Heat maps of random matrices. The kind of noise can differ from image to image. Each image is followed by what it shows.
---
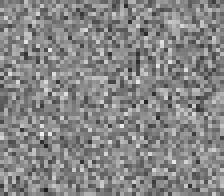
independent entries
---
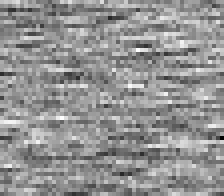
streaked along the rows
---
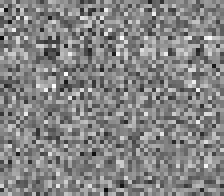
low rank plus noise
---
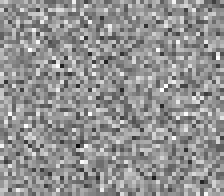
independent entries
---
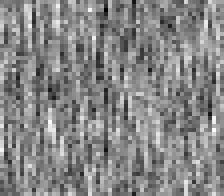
streaked along the columns
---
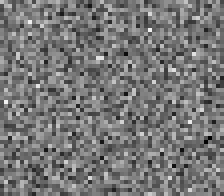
independent entries
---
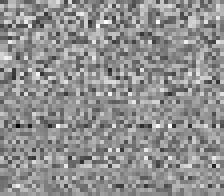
rows of uneven size
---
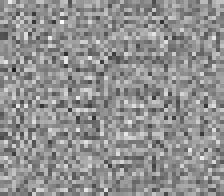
low rank plus noise
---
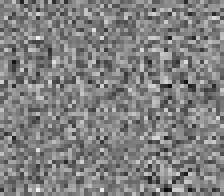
low rank plus noise
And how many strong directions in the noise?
two
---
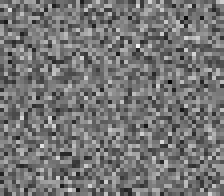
independent entries
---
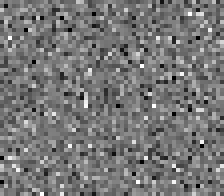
heavy tails
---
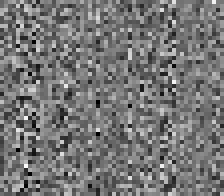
columns of uneven size
